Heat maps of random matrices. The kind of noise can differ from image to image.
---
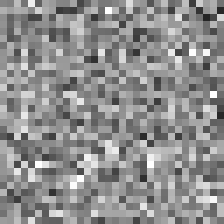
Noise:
low rank plus noise
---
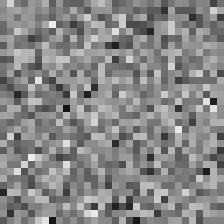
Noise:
independent entries
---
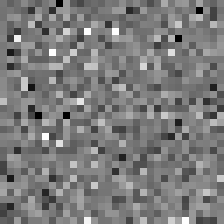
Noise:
heavy tails
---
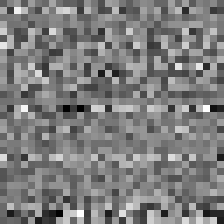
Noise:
rows of uneven size
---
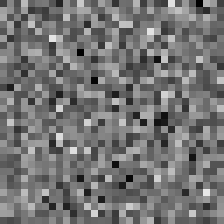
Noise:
independent entries
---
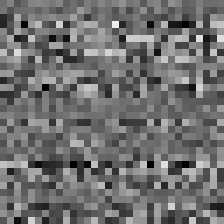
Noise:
rows of uneven size
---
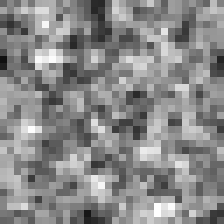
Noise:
blotchy
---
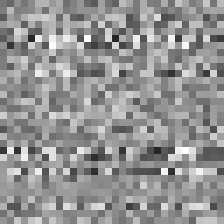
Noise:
rows of uneven size
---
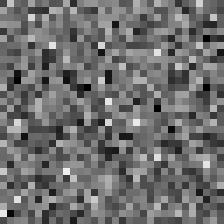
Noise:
independent entries
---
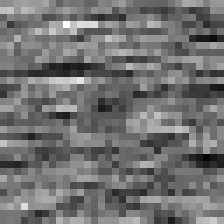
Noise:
streaked along the rows
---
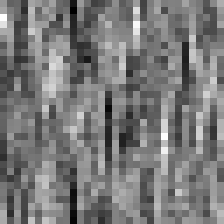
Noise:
streaked along the columns
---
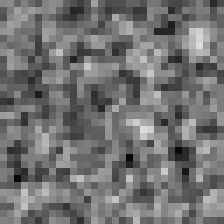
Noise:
blotchy
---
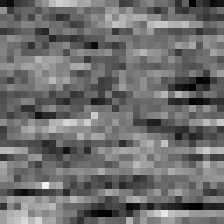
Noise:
streaked along the rows
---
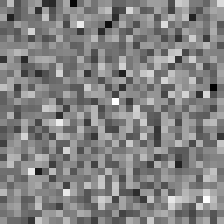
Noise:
independent entries
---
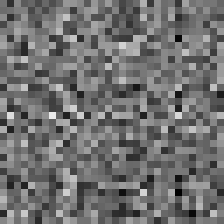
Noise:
low rank plus noise
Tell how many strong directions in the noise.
two
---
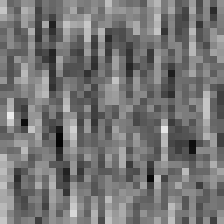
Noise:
streaked along the columns
